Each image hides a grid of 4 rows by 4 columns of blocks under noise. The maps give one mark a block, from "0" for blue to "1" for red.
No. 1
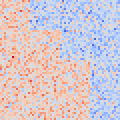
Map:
1000
1100
1110
1110
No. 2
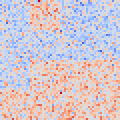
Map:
0100
0000
0111
1111
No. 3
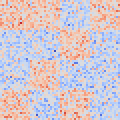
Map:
1101
0010
0100
1010
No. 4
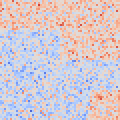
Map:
1111
0011
0000
0001
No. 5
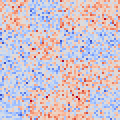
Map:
1011
0100
0011
0110
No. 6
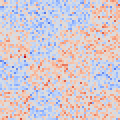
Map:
0001
1011
0110
1011
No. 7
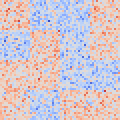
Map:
1001
0101
1100
1011
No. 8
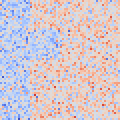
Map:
0111
0011
0111
0111
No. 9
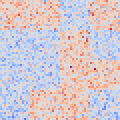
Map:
1101
0010
0011
0110
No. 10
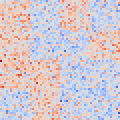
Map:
1010
1001
1100
0100
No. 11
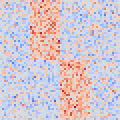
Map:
0100
0100
0010
0010
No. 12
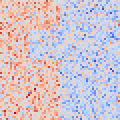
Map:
1100
1000
1100
1100
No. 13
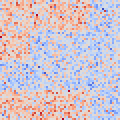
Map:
1110
1000
0000
1110
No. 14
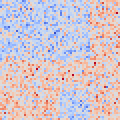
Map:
0001
0001
1111
1101
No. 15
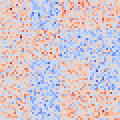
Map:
1011
1100
1010
1011
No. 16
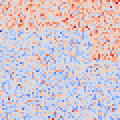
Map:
1111
0001
0000
0000
